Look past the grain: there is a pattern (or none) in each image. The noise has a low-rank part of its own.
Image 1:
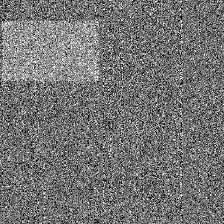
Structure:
one block
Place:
top left
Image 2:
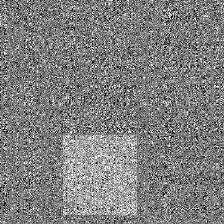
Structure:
one block
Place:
bottom middle
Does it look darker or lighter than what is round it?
lighter
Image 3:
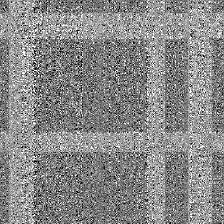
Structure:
bands of rows crossing bands of columns
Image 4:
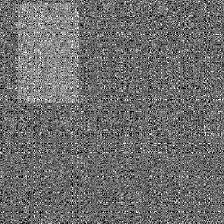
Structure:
one block
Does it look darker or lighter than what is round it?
lighter
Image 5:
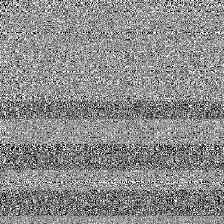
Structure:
bands of rows
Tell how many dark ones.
3
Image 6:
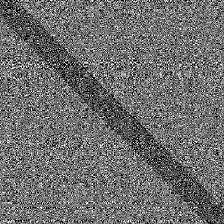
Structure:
a diagonal band
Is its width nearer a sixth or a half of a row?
a sixth
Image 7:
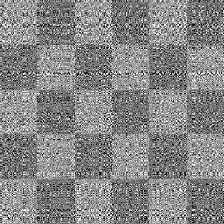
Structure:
a checkerboard
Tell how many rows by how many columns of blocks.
5 by 6
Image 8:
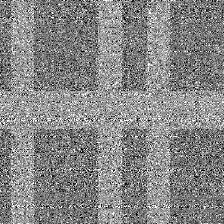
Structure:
bands of rows crossing bands of columns
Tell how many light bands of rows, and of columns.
1 and 3
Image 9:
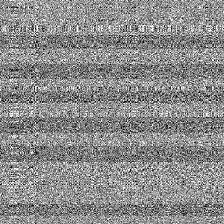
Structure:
bands of rows
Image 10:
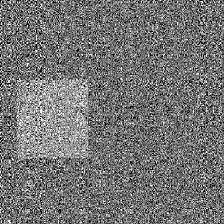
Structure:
one block
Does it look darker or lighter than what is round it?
lighter
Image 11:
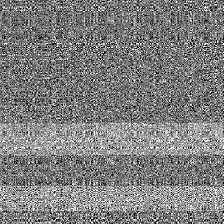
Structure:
bands of rows
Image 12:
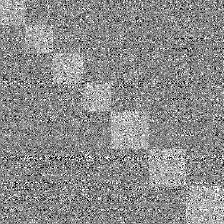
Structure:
blocks along the diagonal
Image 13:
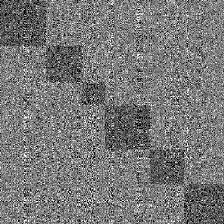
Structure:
blocks along the diagonal
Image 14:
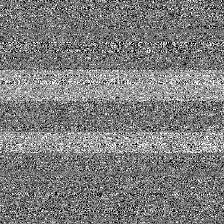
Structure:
bands of rows
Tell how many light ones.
2
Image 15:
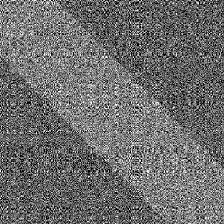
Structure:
a diagonal band
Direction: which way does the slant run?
top left to bottom right
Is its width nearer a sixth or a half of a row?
a half
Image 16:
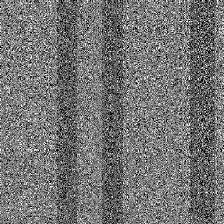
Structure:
bands of columns
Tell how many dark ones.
3
